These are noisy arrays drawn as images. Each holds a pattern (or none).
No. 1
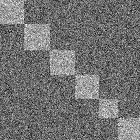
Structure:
blocks along the diagonal
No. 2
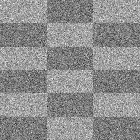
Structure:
a checkerboard
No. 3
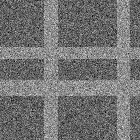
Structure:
bands of rows crossing bands of columns
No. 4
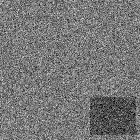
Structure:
one block
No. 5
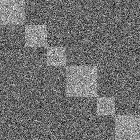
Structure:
blocks along the diagonal
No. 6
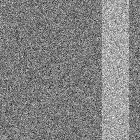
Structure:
one band of columns
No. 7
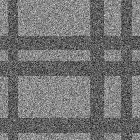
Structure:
bands of rows crossing bands of columns
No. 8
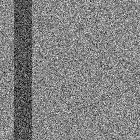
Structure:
one band of columns
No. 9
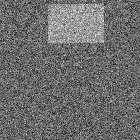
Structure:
one block
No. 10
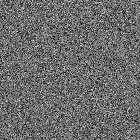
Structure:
only noise
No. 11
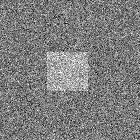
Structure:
one block
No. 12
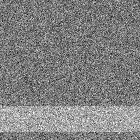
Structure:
one band of rows
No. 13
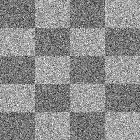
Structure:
a checkerboard
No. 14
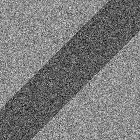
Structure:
a diagonal band
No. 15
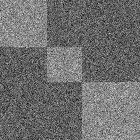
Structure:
blocks along the diagonal
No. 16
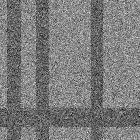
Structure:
bands of rows crossing bands of columns
